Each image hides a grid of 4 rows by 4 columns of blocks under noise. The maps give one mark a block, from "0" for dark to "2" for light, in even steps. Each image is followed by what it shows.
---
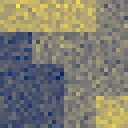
2 2 2 1
0 1 1 1
0 0 1 1
0 0 1 2
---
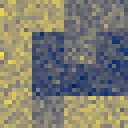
2 2 1 1
2 0 1 0
2 0 0 0
2 1 2 2
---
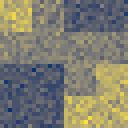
2 1 0 0
1 1 1 1
0 0 1 2
0 0 2 2
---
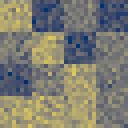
2 0 1 0
1 2 0 1
0 1 2 1
2 2 2 1
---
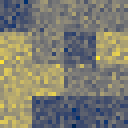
0 1 1 1
2 1 0 2
2 2 1 1
2 0 0 0
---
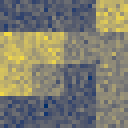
0 0 0 2
2 2 1 1
2 1 0 1
0 0 0 1
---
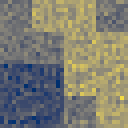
1 2 2 1
1 1 2 2
0 0 2 2
0 0 1 2
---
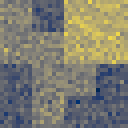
1 0 2 2
1 1 2 2
0 1 1 0
0 1 0 0
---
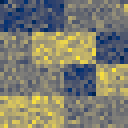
0 0 1 1
1 2 2 0
1 1 0 2
2 2 1 1
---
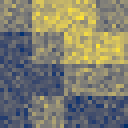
1 2 2 1
0 1 2 2
0 0 1 1
0 1 0 0
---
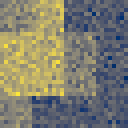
1 2 0 0
2 2 1 0
2 2 1 0
1 0 0 0
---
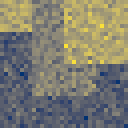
2 1 2 2
0 1 2 2
0 1 1 0
0 0 0 0
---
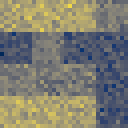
2 2 2 1
0 1 0 0
1 1 1 0
2 2 2 0
